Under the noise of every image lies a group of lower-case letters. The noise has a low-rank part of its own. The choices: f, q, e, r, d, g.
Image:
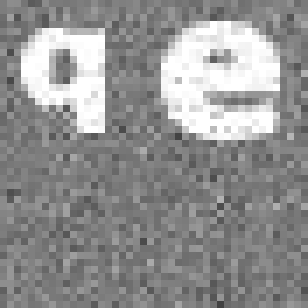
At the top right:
e
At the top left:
q
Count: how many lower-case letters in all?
2
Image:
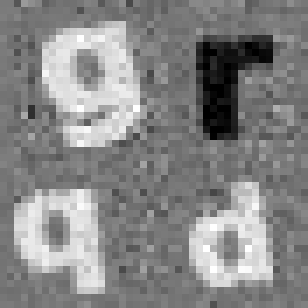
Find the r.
top right
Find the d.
bottom right
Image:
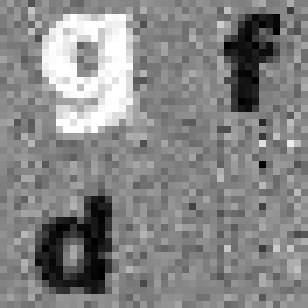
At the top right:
f
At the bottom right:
nothing
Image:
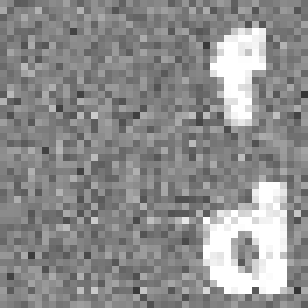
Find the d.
bottom right
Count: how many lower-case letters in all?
2
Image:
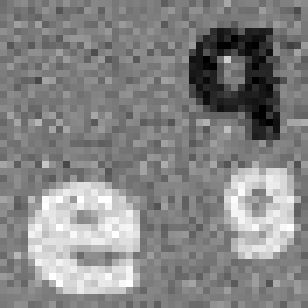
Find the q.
top right
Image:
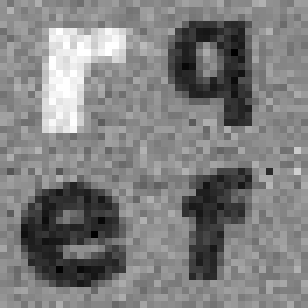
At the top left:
r
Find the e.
bottom left
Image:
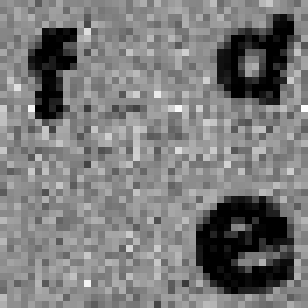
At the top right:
d
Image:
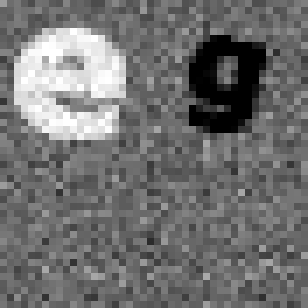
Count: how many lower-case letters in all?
2
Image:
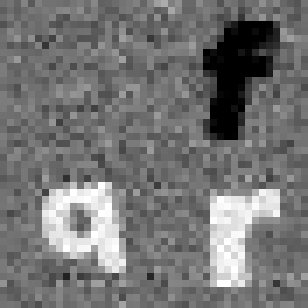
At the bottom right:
r
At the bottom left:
q
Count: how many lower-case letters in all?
3
